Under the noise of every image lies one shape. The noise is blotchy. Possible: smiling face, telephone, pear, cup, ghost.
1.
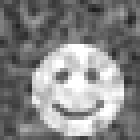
smiling face
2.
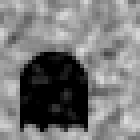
ghost
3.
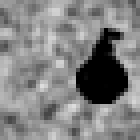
pear
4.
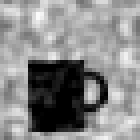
cup
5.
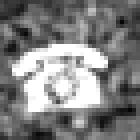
telephone
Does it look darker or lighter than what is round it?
lighter
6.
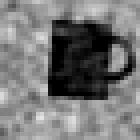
cup
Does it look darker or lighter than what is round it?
darker
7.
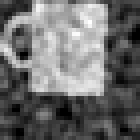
cup
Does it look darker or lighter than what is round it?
lighter
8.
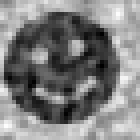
smiling face
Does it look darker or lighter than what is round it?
darker
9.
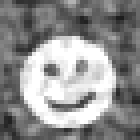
smiling face
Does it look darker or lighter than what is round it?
lighter
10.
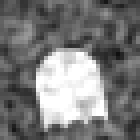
ghost
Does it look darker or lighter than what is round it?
lighter
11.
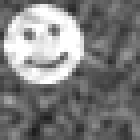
smiling face
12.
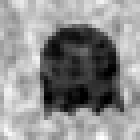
ghost
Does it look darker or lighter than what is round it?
darker
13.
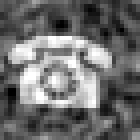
telephone
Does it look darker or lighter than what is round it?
lighter
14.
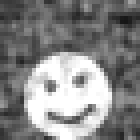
smiling face
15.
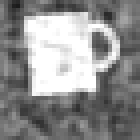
cup
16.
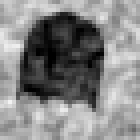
ghost
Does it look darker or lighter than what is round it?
darker
